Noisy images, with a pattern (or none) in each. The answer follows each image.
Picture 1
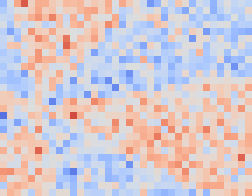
spokes from one point
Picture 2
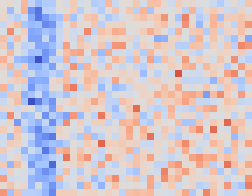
one vertical stripe
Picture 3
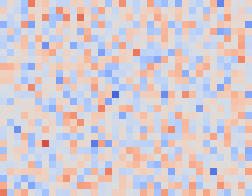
only noise
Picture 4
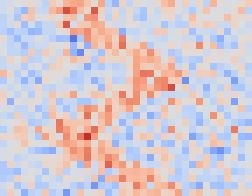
a wavy band
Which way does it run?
top to bottom
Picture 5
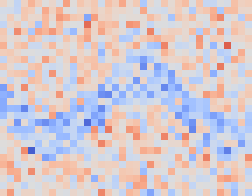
a wavy band
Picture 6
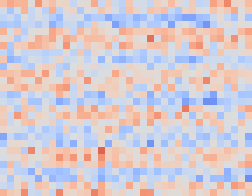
horizontal stripes
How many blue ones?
5
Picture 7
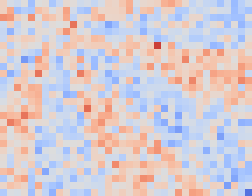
spokes from one point
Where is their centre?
top left
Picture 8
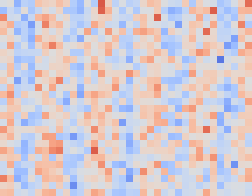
vertical stripes
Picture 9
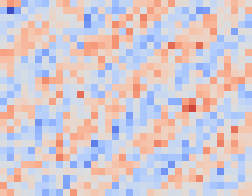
diagonal stripes
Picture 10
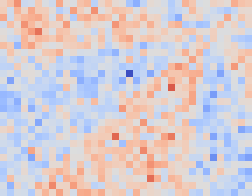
spokes from one point
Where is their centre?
top right
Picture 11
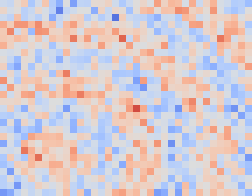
rings round one point
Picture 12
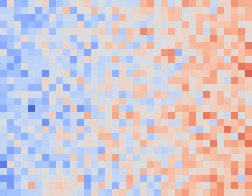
a smooth slope
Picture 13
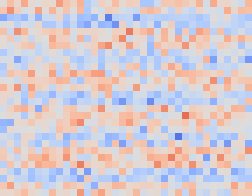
horizontal stripes
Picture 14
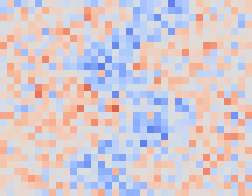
a wavy band
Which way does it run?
top to bottom
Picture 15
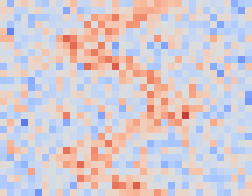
a wavy band
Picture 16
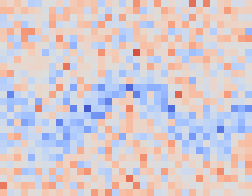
a wavy band
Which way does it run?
left to right
